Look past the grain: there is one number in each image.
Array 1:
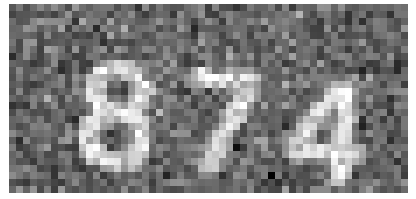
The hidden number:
874
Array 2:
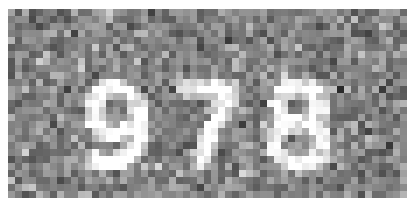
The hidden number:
978
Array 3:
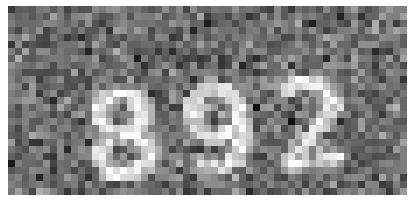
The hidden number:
892
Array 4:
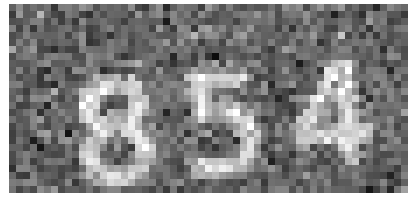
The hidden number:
854
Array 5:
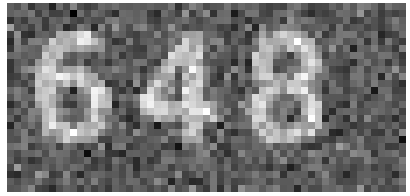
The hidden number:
648
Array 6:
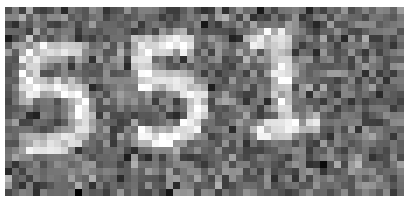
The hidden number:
551
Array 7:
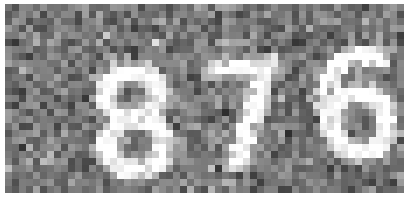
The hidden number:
876
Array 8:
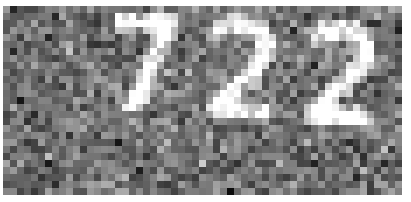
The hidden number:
722
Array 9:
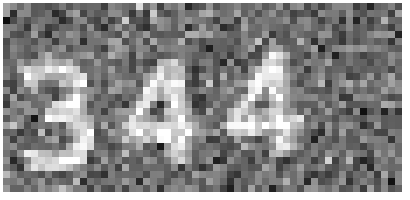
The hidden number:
344
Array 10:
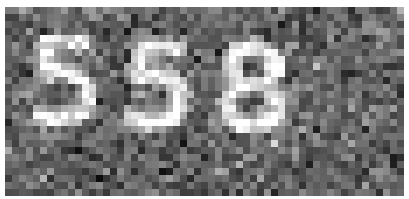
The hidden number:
558
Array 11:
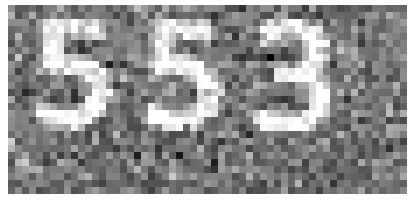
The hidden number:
553
